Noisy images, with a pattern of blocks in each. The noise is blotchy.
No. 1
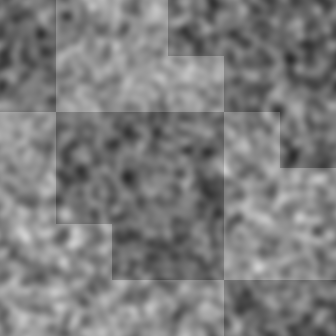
mirrored about the diagonal from the bottom left
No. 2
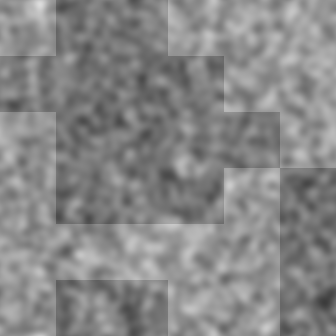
no symmetry
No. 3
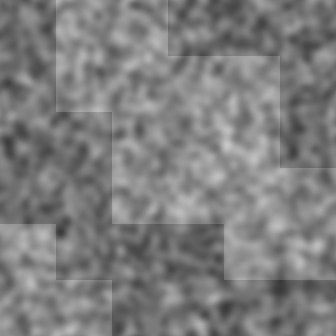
mirrored about the diagonal from the bottom left
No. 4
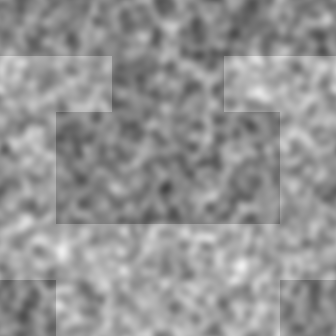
left and right mirror each other
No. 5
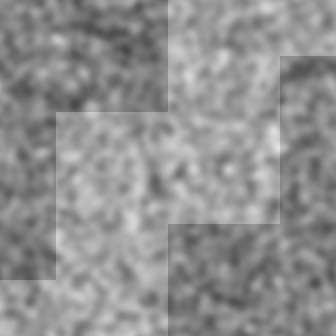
the same after a half turn
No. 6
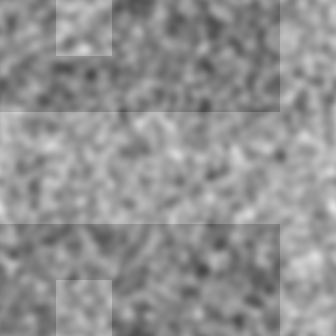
top and bottom mirror each other
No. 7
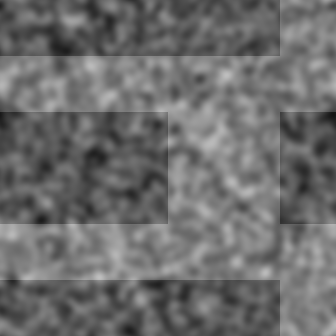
top and bottom mirror each other
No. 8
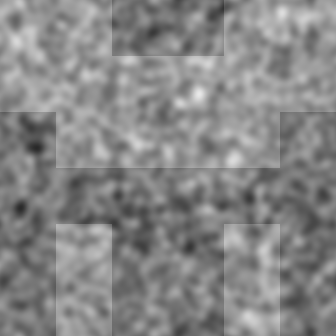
left and right mirror each other
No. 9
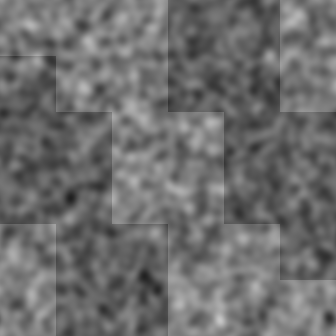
the same after a half turn
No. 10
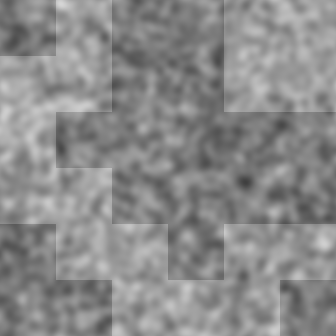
mirrored about the diagonal from the bottom left
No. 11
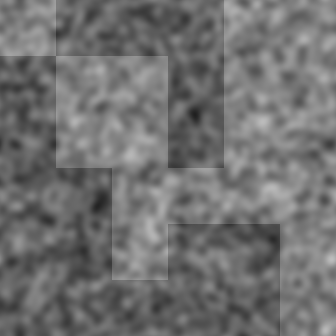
no symmetry
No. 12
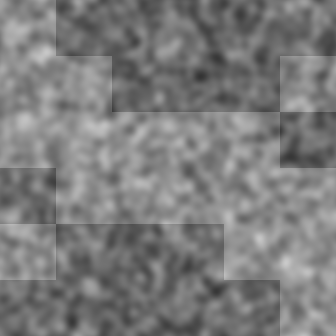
the same after a half turn
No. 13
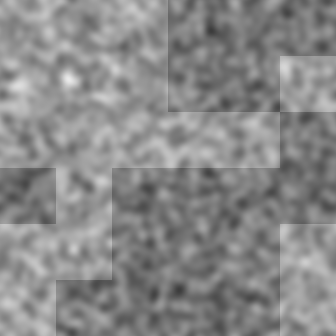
no symmetry
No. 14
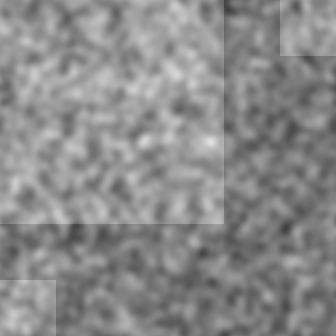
mirrored about the diagonal from the top left
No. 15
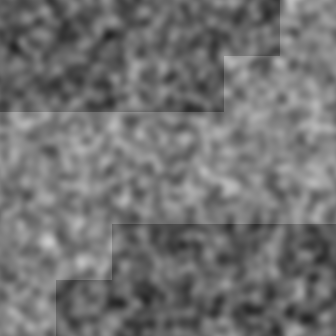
the same after a half turn
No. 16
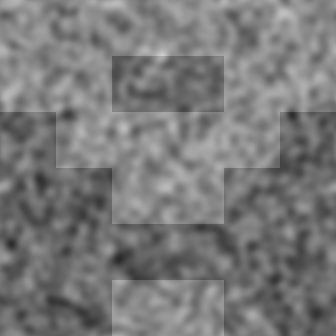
left and right mirror each other
